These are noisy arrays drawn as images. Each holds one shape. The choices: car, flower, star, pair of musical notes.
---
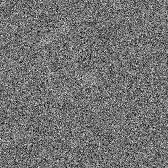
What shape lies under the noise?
pair of musical notes
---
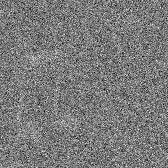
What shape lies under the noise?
pair of musical notes
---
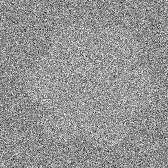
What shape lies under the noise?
flower
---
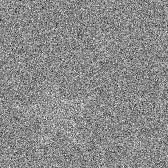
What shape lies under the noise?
star
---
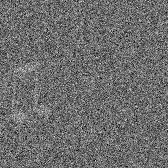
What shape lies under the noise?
pair of musical notes
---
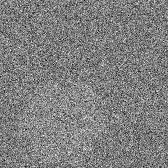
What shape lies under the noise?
flower
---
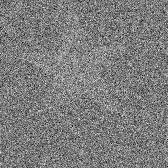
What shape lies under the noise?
star
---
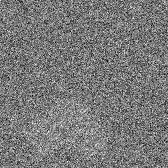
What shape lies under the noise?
car
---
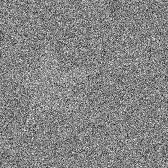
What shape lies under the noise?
star
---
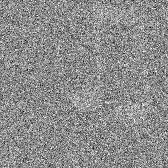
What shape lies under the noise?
pair of musical notes
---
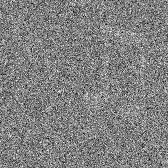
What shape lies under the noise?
pair of musical notes
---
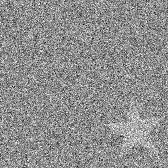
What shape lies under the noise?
star
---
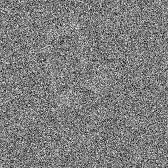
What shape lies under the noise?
pair of musical notes
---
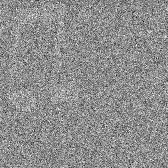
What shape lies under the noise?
pair of musical notes
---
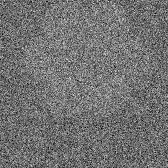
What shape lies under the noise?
flower
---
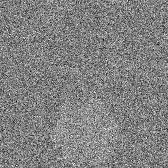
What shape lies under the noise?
flower
